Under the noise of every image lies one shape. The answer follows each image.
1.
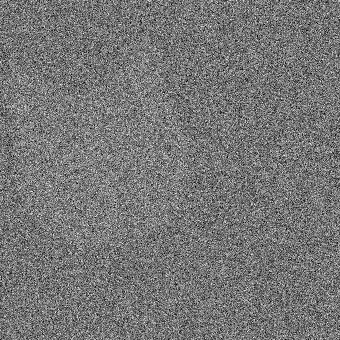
cat's head
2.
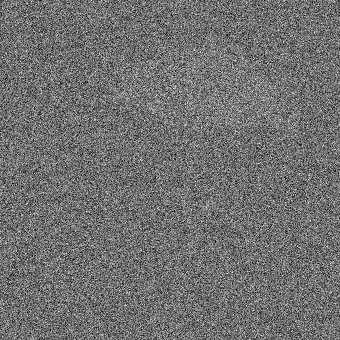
umbrella
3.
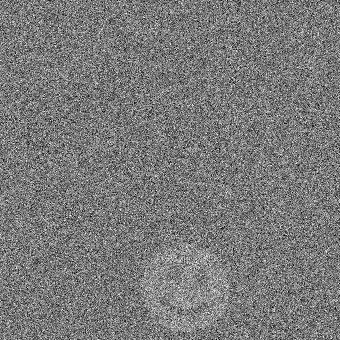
smiling face
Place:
bottom middle
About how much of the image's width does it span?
a quarter
